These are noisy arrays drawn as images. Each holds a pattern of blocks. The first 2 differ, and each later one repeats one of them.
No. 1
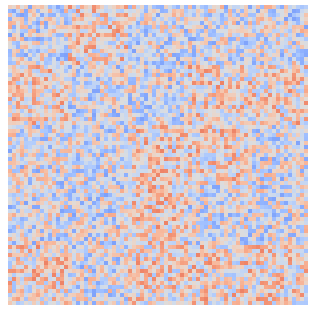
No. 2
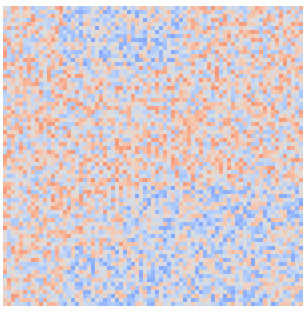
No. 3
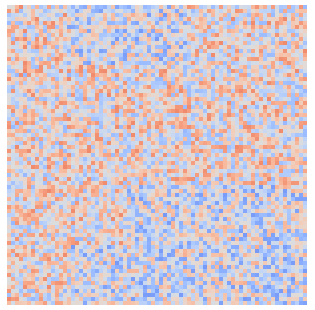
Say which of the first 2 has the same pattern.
2
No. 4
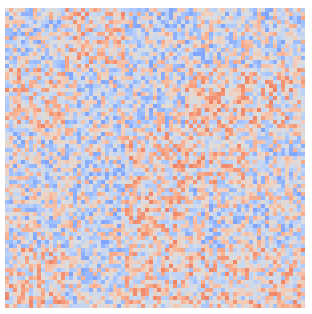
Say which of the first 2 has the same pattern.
1
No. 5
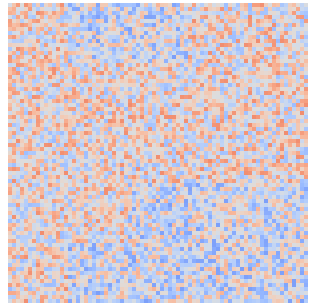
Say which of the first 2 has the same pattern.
2
